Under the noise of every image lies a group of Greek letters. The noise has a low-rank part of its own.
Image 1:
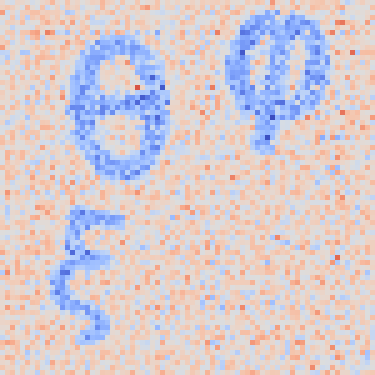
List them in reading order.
top left: theta; top right: phi; bottom left: xi
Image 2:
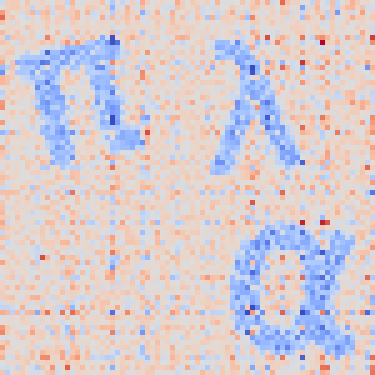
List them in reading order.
top left: pi; top right: lambda; bottom right: alpha
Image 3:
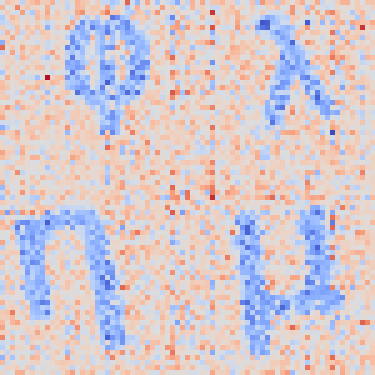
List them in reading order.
top left: phi; top right: lambda; bottom left: eta; bottom right: mu
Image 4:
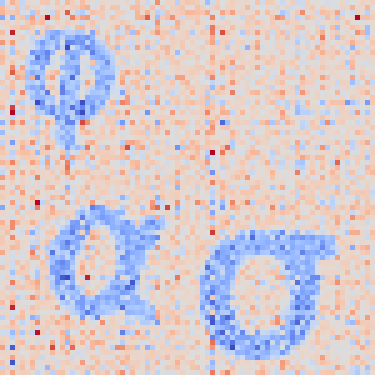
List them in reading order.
top left: phi; bottom left: alpha; bottom right: sigma
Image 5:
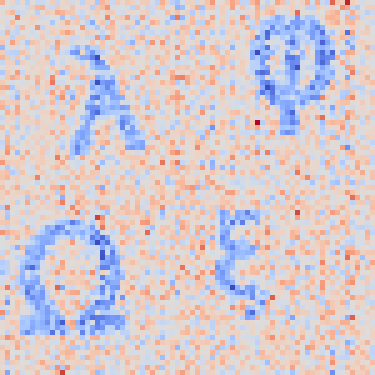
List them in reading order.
top left: lambda; top right: phi; bottom left: omega; bottom right: xi
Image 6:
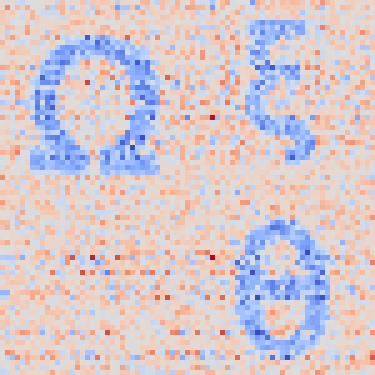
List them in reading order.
top left: omega; top right: xi; bottom right: theta
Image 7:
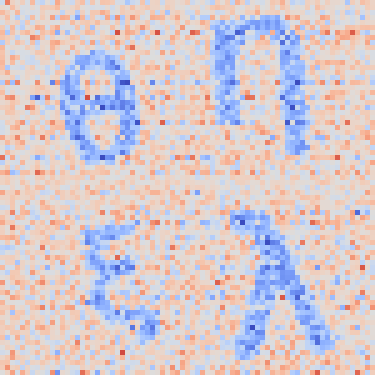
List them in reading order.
top left: theta; top right: eta; bottom left: xi; bottom right: lambda
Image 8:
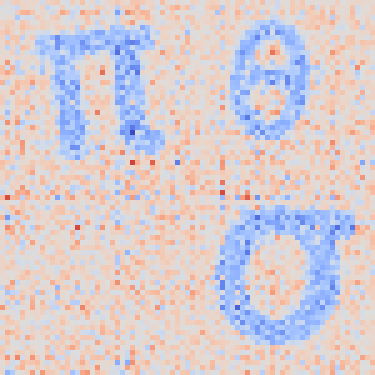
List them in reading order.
top left: pi; top right: theta; bottom right: sigma
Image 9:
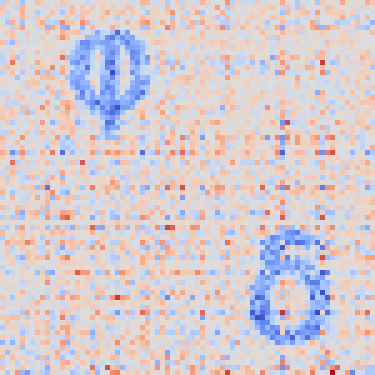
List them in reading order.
top left: phi; bottom right: delta
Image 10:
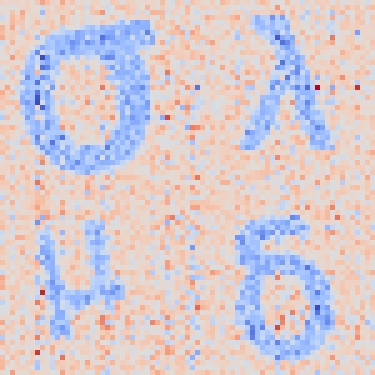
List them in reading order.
top left: sigma; top right: lambda; bottom left: mu; bottom right: delta
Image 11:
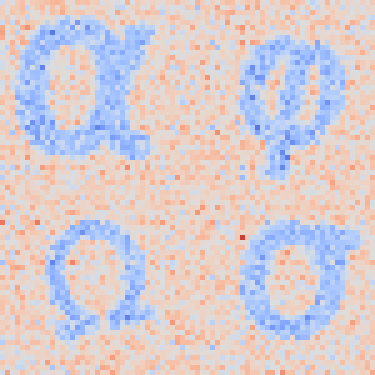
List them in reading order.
top left: alpha; top right: phi; bottom left: omega; bottom right: sigma
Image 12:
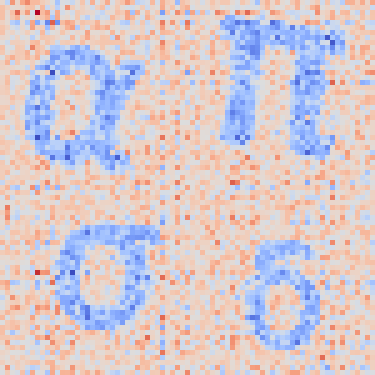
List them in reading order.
top left: alpha; top right: pi; bottom left: sigma; bottom right: delta
